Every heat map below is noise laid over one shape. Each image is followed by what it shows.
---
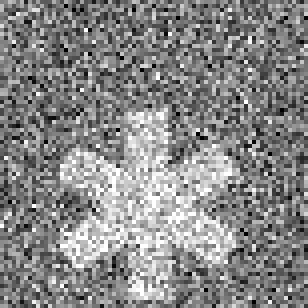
asterisk
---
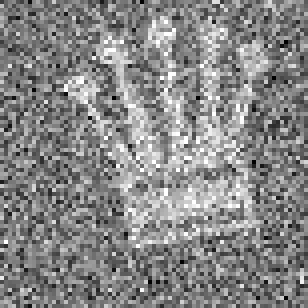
chess queen
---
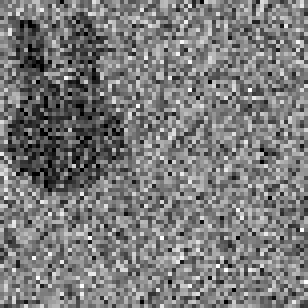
rabbit's head
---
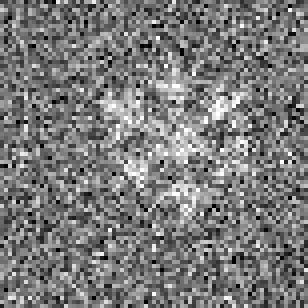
snowflake
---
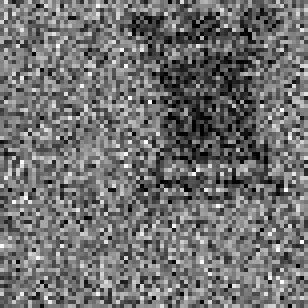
chess rook
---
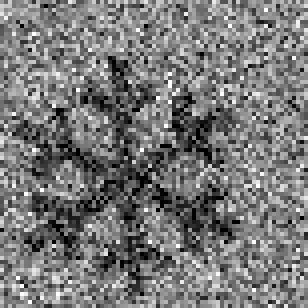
snowflake
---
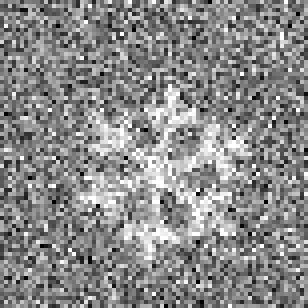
snowflake
